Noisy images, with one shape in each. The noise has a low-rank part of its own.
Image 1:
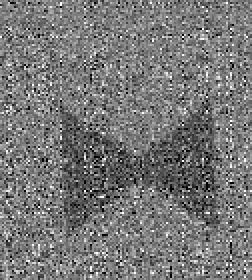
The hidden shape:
bow tie
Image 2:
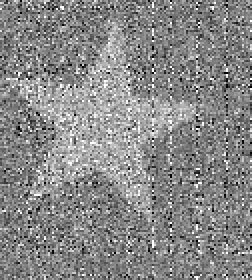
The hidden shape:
star
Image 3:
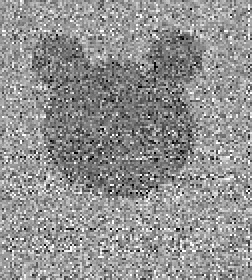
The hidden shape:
bear's head
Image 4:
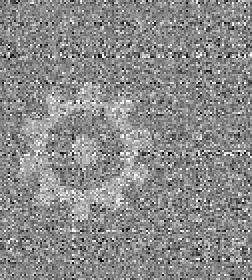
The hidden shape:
gear
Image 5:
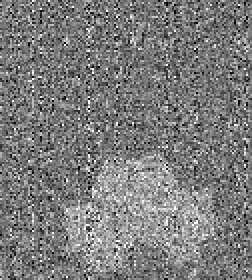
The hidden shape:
car
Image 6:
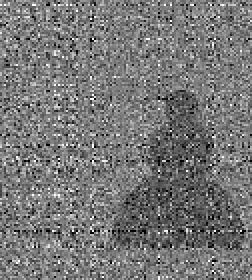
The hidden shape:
chess pawn
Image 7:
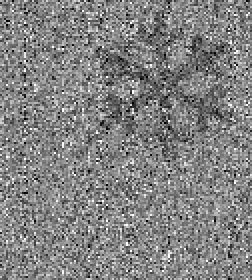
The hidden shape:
snowflake
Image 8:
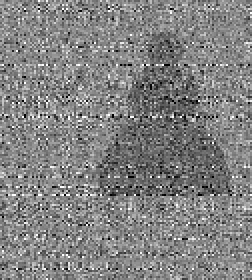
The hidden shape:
chess pawn
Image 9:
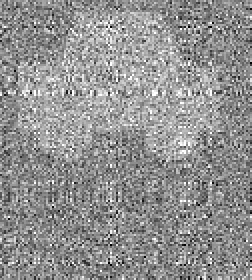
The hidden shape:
car
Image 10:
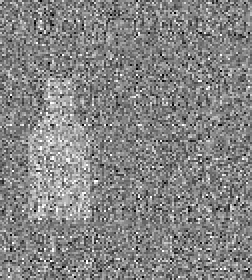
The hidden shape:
bottle
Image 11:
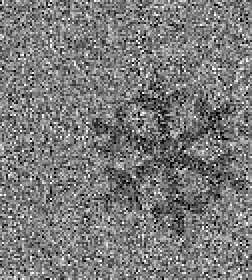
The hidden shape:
snowflake
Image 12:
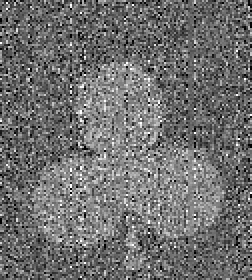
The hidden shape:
club
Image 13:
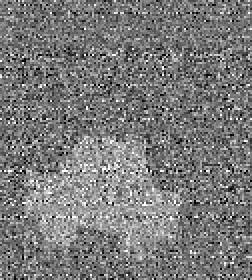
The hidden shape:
car
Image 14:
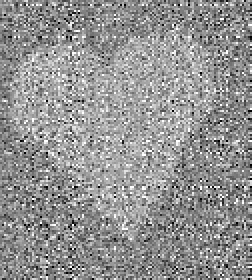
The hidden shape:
heart
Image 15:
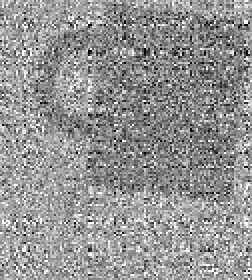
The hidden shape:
cup
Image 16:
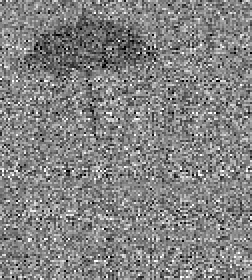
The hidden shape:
umbrella
